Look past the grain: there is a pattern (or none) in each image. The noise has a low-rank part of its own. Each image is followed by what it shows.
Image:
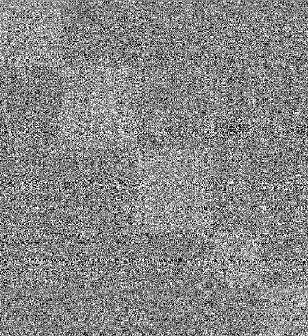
blocks along the diagonal
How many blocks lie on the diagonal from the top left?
5
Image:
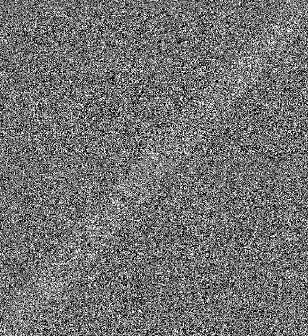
a diagonal band
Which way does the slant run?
bottom left to top right
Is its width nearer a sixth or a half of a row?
a sixth
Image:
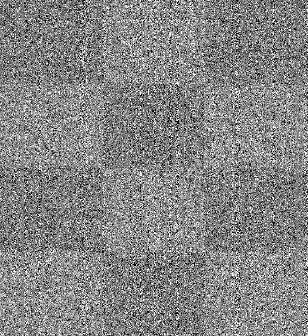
a checkerboard
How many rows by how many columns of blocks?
4 by 3
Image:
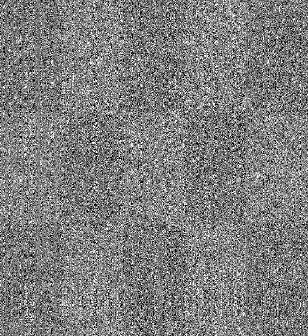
a checkerboard
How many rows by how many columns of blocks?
3 by 5
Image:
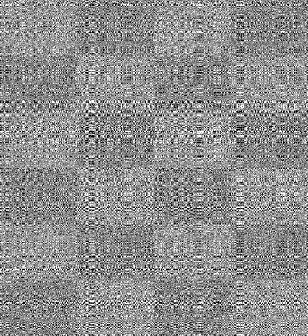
a checkerboard
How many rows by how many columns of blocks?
6 by 4
